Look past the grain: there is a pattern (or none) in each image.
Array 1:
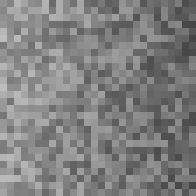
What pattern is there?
a smooth slope
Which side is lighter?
left
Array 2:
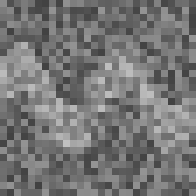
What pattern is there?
a wavy band
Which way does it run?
left to right
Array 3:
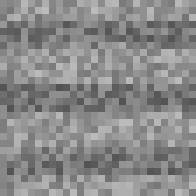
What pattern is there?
horizontal stripes
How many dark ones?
3
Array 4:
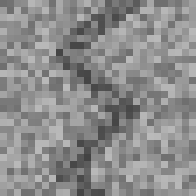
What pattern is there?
a wavy band
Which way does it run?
top to bottom
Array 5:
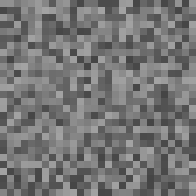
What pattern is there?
only noise
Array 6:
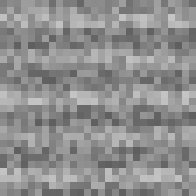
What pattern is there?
horizontal stripes
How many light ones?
5
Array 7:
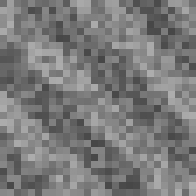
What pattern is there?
diagonal stripes
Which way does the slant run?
top left to bottom right
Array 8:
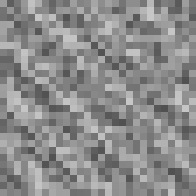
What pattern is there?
diagonal stripes
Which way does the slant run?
top left to bottom right
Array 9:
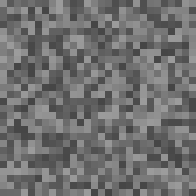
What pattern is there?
only noise
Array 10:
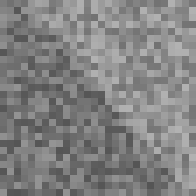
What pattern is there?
a sharp edge
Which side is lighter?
top right
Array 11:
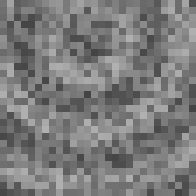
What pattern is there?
rings round one point
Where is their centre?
top middle
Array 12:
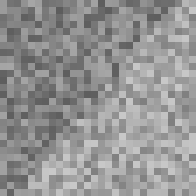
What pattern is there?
a sharp edge
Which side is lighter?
bottom right
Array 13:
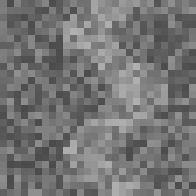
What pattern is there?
a wavy band
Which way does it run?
top to bottom
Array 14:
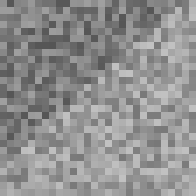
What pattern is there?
a sharp edge
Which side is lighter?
bottom right
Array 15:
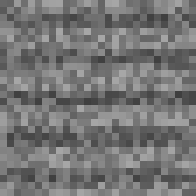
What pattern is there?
horizontal stripes
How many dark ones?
5
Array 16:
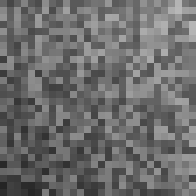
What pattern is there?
a smooth slope
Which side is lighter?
top right
